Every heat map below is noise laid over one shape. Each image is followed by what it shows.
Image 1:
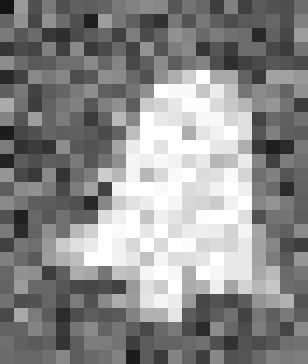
bell
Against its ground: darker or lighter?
lighter
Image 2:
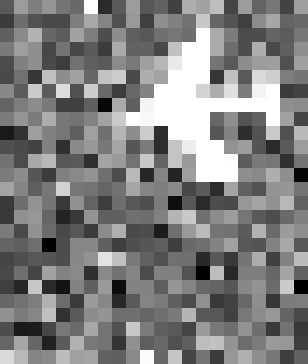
airplane
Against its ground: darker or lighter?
lighter
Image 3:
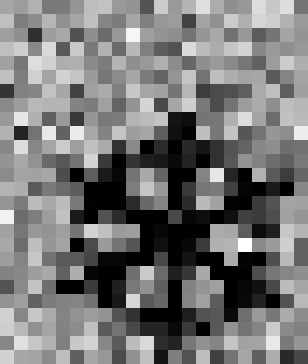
snowflake
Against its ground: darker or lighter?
darker
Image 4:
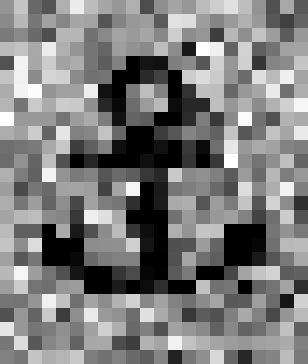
anchor
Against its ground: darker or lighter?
darker
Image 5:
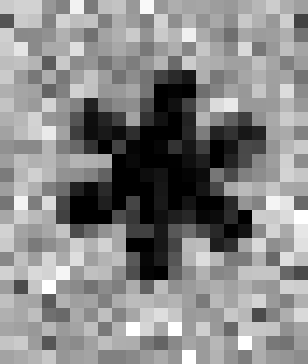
asterisk
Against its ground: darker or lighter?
darker
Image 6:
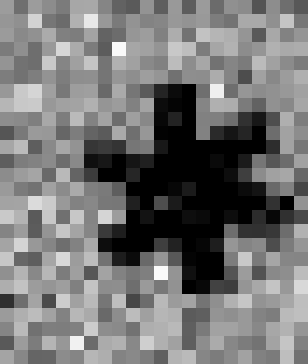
asterisk
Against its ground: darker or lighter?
darker
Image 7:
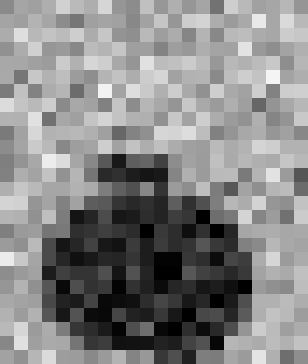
apple
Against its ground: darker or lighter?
darker
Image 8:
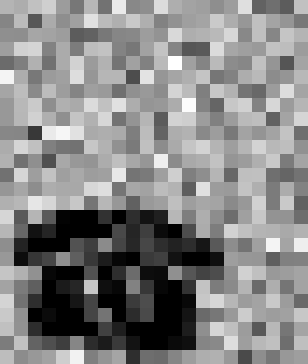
telephone
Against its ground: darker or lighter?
darker
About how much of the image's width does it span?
two thirds
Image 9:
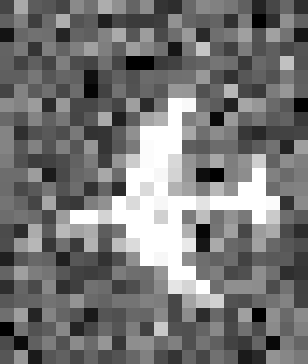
airplane
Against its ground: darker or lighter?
lighter
